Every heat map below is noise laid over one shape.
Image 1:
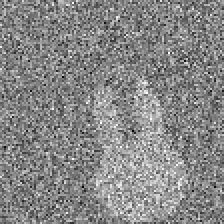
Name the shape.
rabbit's head
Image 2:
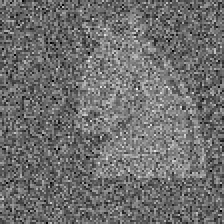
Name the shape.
chess knight
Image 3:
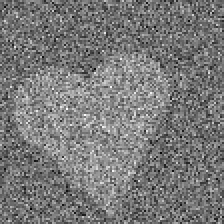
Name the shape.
heart
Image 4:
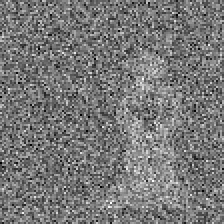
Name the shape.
chess bishop
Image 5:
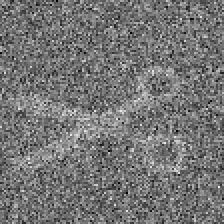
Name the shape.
pair of scissors
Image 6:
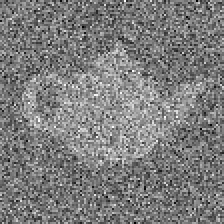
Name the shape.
teapot
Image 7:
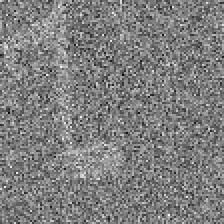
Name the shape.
musical note
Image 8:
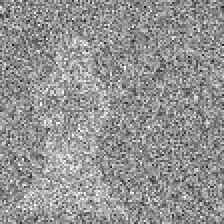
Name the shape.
chess bishop
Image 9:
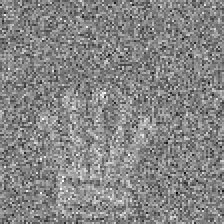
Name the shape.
chess queen
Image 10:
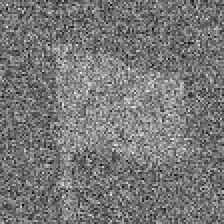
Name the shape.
flag
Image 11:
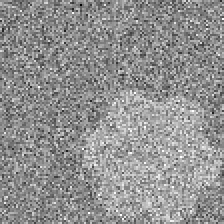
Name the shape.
flower
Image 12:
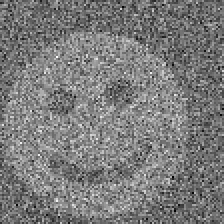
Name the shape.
smiling face
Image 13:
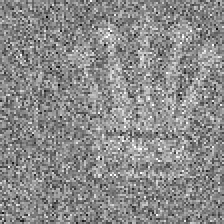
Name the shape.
chess queen
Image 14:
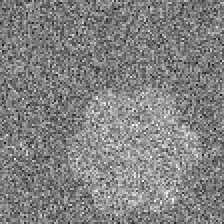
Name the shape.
flower
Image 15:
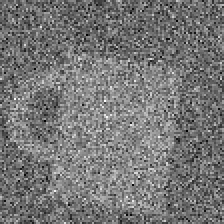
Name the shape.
cup
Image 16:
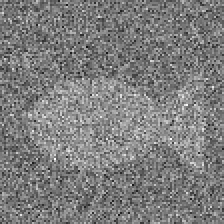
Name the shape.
fish
